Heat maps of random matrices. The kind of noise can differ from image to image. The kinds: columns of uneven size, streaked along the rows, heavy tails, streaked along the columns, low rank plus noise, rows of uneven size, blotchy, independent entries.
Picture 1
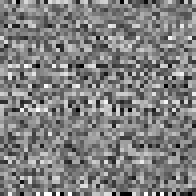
rows of uneven size
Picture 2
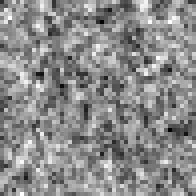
blotchy
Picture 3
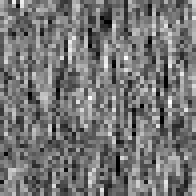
streaked along the columns
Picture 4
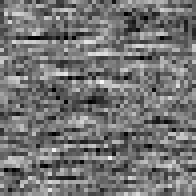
streaked along the rows
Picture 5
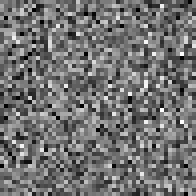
independent entries
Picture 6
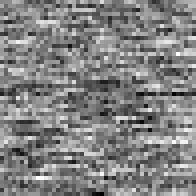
streaked along the rows
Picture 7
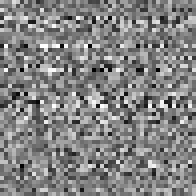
rows of uneven size
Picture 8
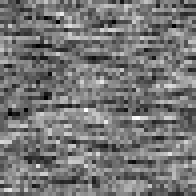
streaked along the rows
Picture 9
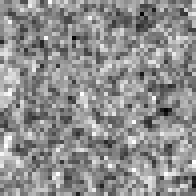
blotchy
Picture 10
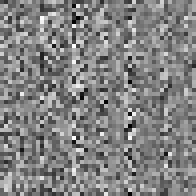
columns of uneven size
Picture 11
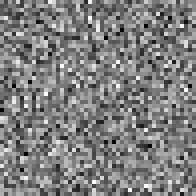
independent entries
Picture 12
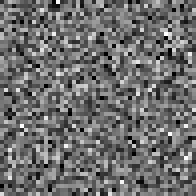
independent entries
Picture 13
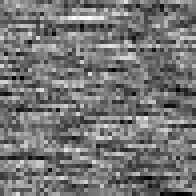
streaked along the rows
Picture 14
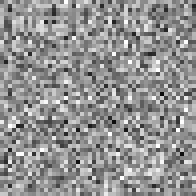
low rank plus noise
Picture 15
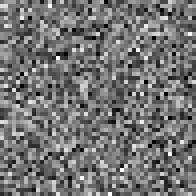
independent entries
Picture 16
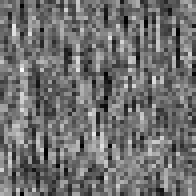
streaked along the columns
